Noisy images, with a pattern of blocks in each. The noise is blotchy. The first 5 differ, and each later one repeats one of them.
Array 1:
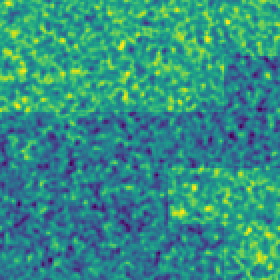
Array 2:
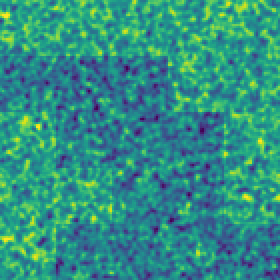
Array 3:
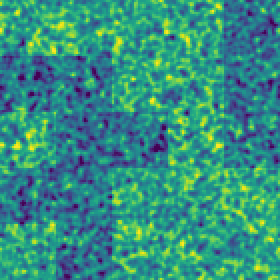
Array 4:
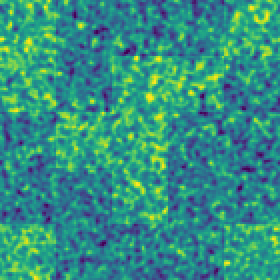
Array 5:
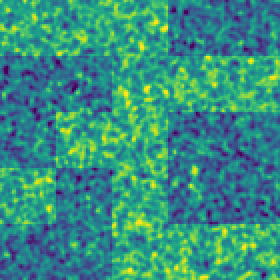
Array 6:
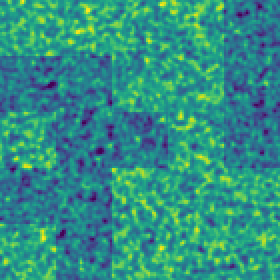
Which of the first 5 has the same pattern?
3
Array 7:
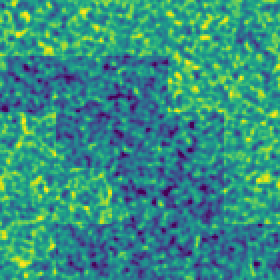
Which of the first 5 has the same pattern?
2
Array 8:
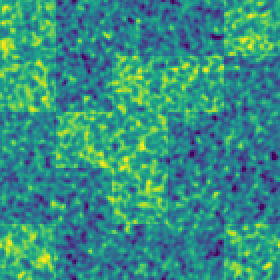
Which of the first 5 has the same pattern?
4
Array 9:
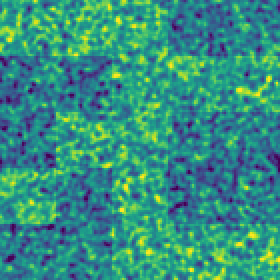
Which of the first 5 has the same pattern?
5
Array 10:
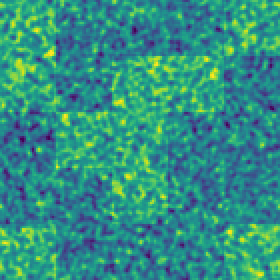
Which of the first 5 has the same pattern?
4
